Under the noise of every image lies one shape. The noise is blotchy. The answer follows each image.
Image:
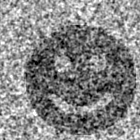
smiling face
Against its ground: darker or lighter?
darker
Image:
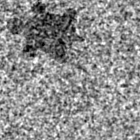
turtle
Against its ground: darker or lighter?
darker
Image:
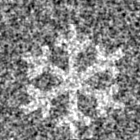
snowflake
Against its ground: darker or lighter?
lighter
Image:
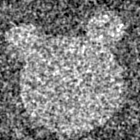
bear's head
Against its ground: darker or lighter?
lighter
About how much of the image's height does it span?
nearly all
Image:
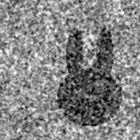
rabbit's head
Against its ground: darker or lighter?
darker
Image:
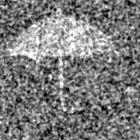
umbrella
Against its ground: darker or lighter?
lighter
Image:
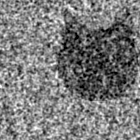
cat's head
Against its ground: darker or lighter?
darker
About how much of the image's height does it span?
two thirds
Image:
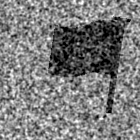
flag
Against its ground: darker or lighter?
darker
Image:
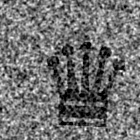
chess queen
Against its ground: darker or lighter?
darker
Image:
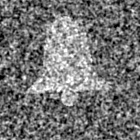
bell
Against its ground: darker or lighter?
lighter
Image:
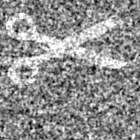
pair of scissors
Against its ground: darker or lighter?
lighter
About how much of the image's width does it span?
nearly all
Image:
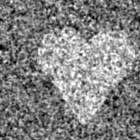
heart
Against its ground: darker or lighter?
lighter
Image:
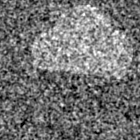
cloud
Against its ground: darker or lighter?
lighter
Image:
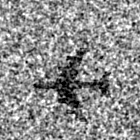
airplane
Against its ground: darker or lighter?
darker
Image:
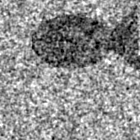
fish
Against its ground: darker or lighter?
darker
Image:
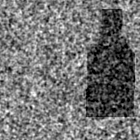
bottle
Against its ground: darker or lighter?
darker
